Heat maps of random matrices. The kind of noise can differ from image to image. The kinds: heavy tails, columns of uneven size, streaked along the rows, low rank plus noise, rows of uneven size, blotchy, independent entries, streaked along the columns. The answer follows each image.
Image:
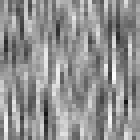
streaked along the columns
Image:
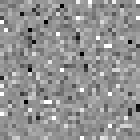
heavy tails
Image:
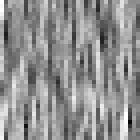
streaked along the columns
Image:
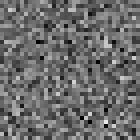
independent entries
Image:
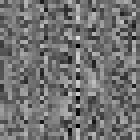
columns of uneven size
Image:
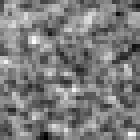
blotchy
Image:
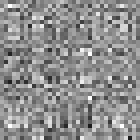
low rank plus noise
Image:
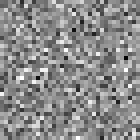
independent entries
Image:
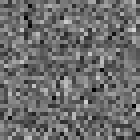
independent entries
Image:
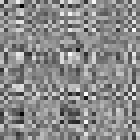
low rank plus noise
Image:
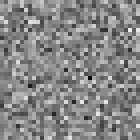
low rank plus noise
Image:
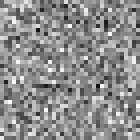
independent entries
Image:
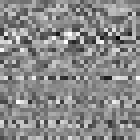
rows of uneven size
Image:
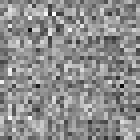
low rank plus noise
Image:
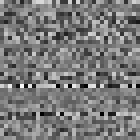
rows of uneven size
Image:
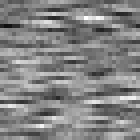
streaked along the rows
